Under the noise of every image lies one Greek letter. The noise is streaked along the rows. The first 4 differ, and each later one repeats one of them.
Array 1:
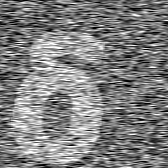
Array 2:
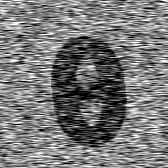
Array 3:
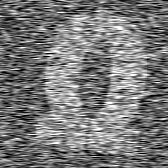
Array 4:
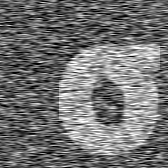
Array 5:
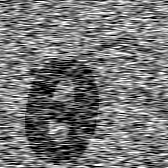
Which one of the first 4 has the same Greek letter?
2
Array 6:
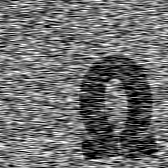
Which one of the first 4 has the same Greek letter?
3
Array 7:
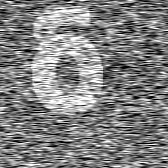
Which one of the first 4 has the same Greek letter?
1
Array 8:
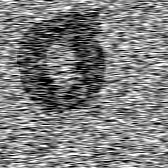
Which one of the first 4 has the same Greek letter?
4
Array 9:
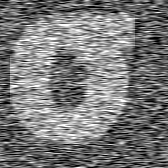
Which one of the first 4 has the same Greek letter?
4
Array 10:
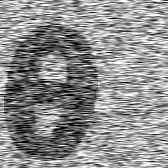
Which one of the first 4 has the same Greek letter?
2
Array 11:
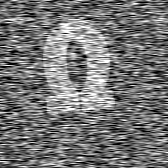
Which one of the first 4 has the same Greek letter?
3
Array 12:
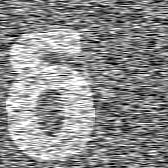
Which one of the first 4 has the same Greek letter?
1
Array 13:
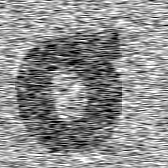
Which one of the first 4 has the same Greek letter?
4
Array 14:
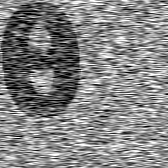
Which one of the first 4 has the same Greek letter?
2
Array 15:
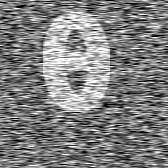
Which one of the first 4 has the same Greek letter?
2
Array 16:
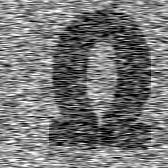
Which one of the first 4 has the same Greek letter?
3
